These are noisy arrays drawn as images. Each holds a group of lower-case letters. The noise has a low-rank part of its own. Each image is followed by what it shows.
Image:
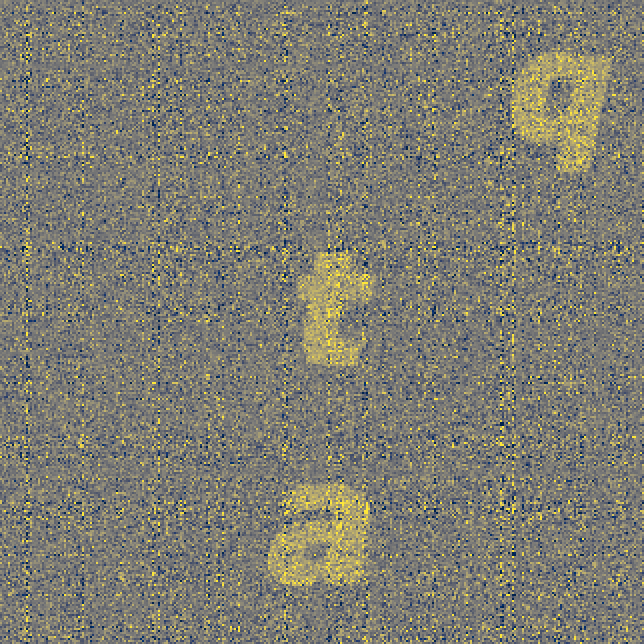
top right: q; centre: t; bottom middle: a
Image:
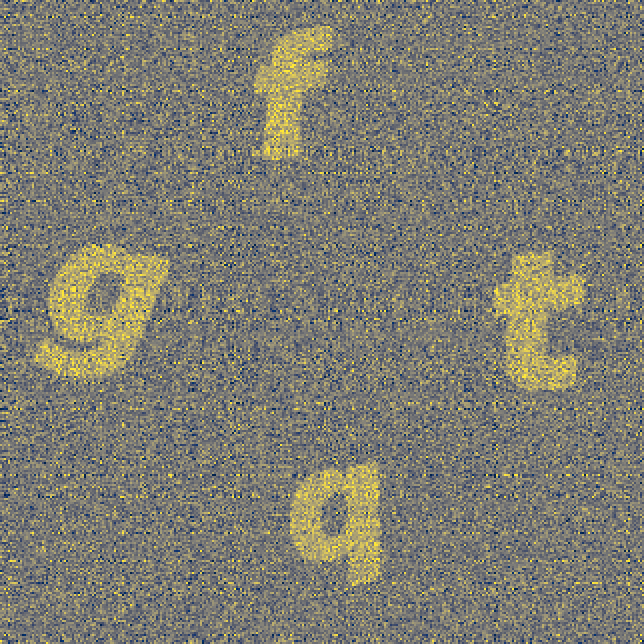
top middle: f; middle left: g; middle right: t; bottom middle: q
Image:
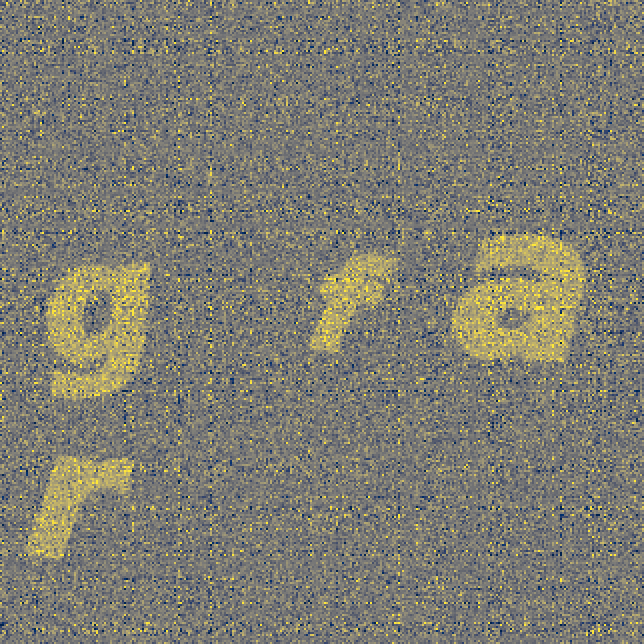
middle left: g; centre: f; middle right: a; bottom left: r
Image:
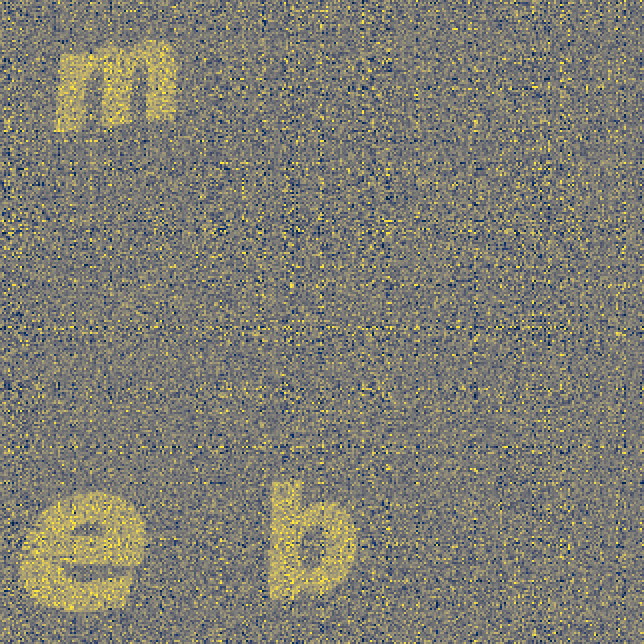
top left: m; bottom left: e; bottom middle: b
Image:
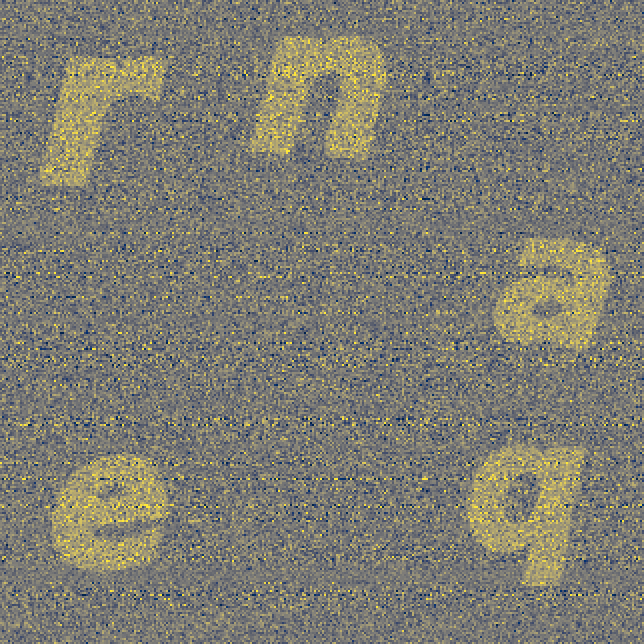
top left: r; top middle: n; middle right: a; bottom left: e; bottom right: q
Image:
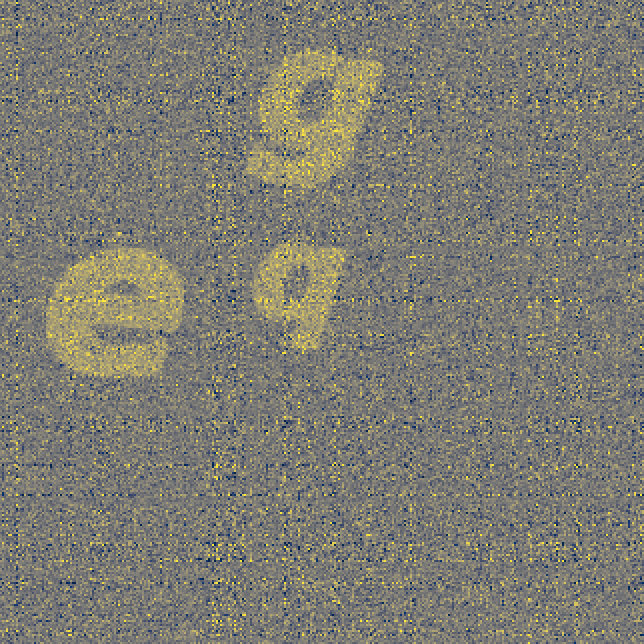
top middle: g; middle left: e; centre: q
